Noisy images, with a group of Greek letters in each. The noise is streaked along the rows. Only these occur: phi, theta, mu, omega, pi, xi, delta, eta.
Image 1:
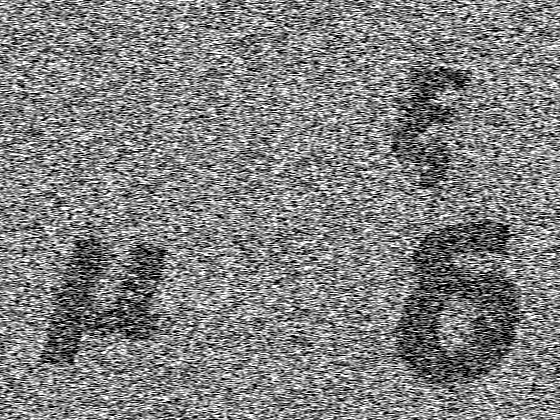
top right: xi; bottom left: mu; bottom right: delta
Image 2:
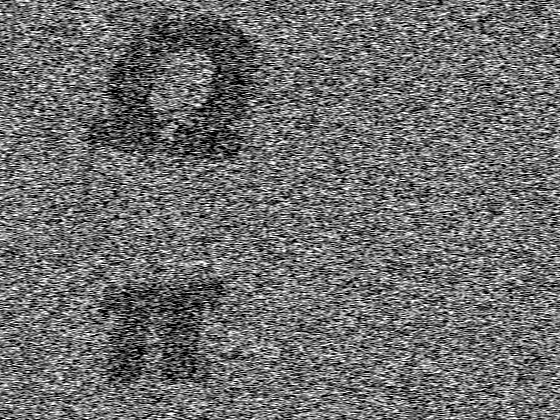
top left: omega; bottom left: pi
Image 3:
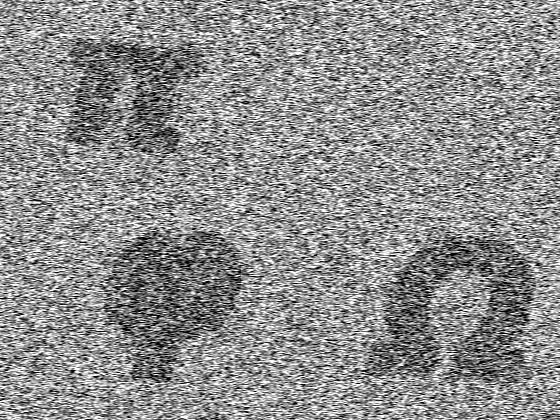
top left: pi; bottom left: phi; bottom right: omega
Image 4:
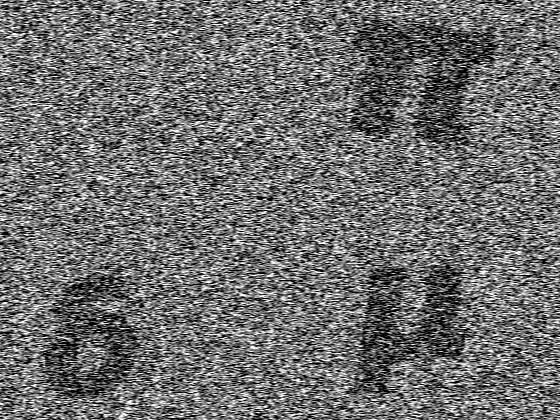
top right: pi; bottom left: delta; bottom right: mu
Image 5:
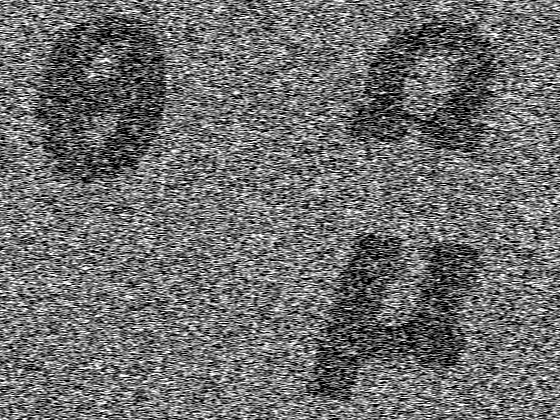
top left: theta; top right: omega; bottom right: mu
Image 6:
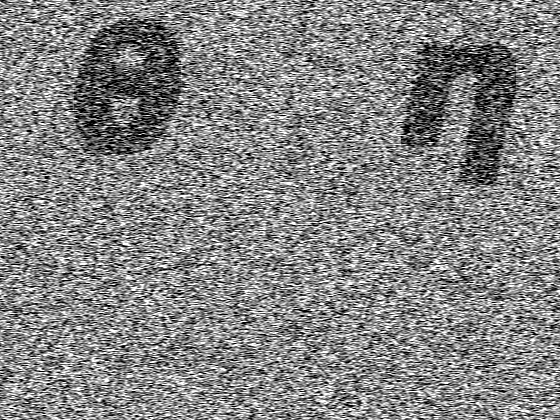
top left: theta; top right: eta
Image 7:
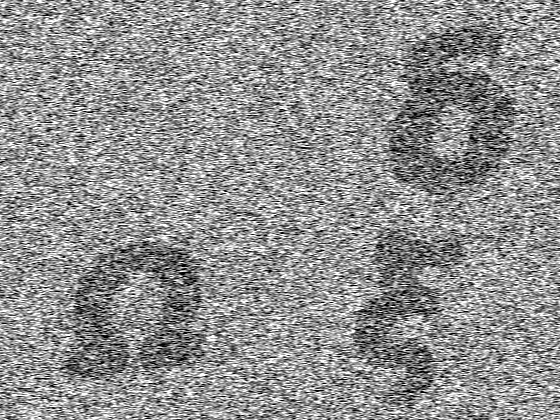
top right: delta; bottom left: omega; bottom right: xi
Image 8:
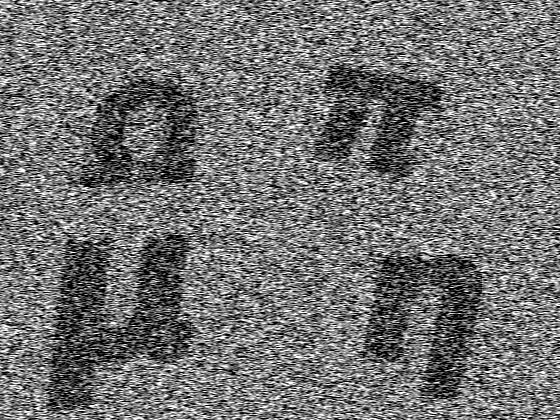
top left: omega; top right: pi; bottom left: mu; bottom right: eta
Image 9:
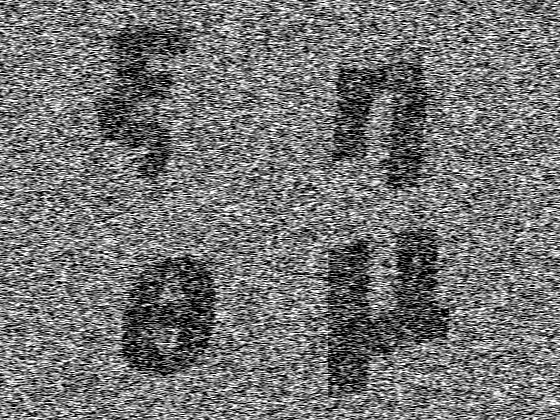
top left: xi; top right: eta; bottom left: theta; bottom right: mu
